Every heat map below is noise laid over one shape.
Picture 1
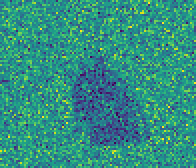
chess knight
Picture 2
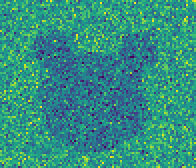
bear's head
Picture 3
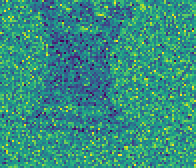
chess rook
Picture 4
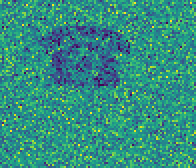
telephone
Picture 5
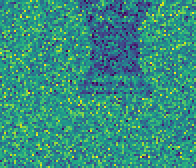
chess rook
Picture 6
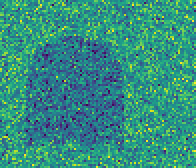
ghost
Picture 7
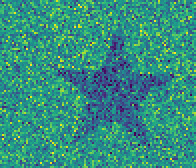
star
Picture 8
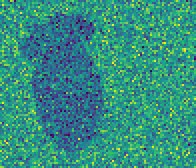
footprint
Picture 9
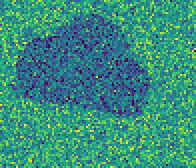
cloud
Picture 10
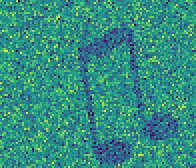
pair of musical notes
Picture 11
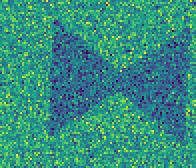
bow tie
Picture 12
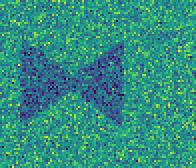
bow tie
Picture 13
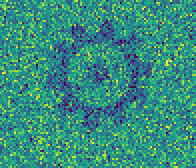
gear
